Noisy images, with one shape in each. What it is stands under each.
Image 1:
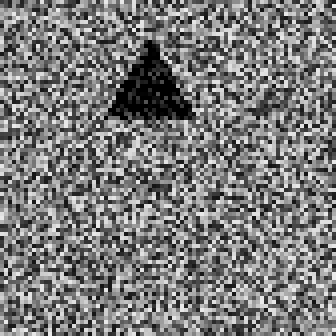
triangle
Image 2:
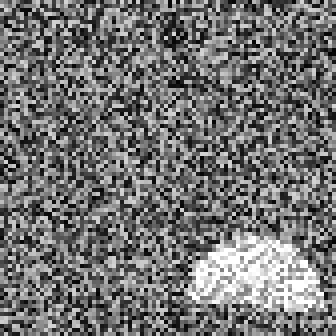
half disc
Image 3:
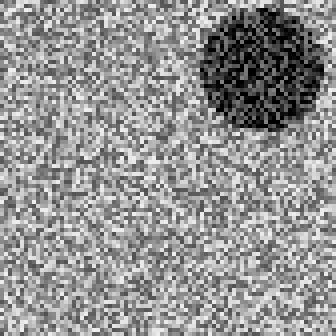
disc
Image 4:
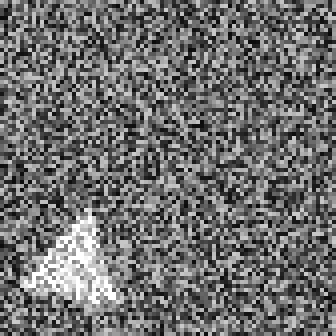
triangle
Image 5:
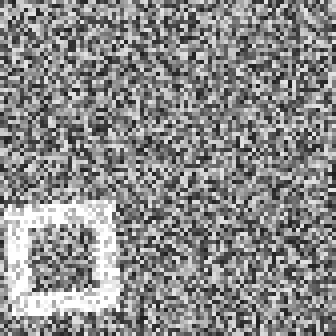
square frame
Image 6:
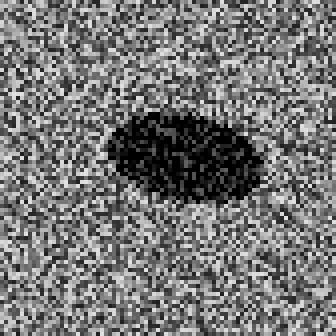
ellipse
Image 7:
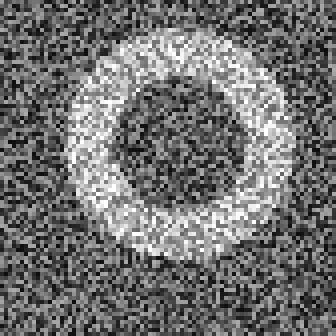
ring
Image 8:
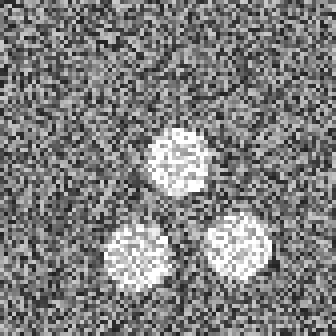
three dots
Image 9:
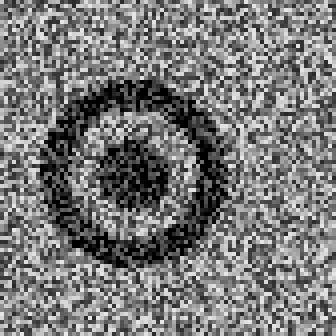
bullseye
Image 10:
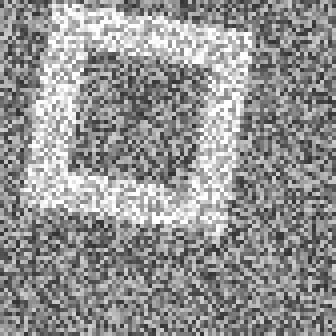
square frame
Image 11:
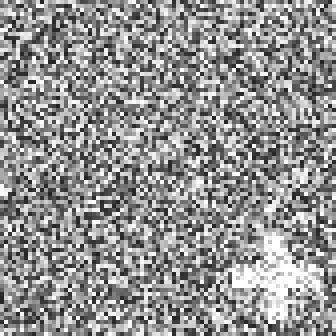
cross
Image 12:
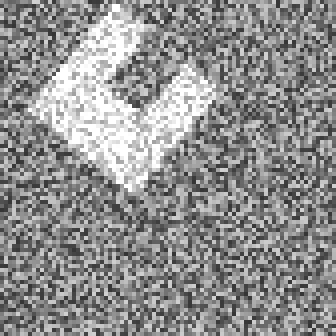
square with a notch
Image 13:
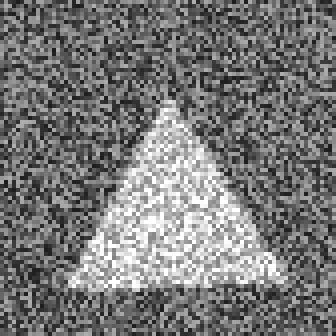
triangle
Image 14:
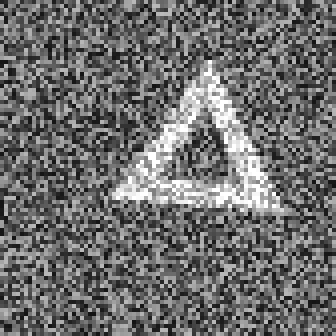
triangle frame
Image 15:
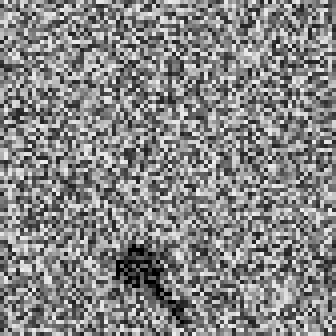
lollipop
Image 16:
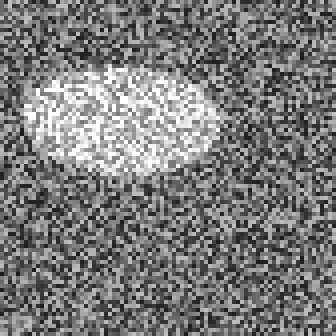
ellipse
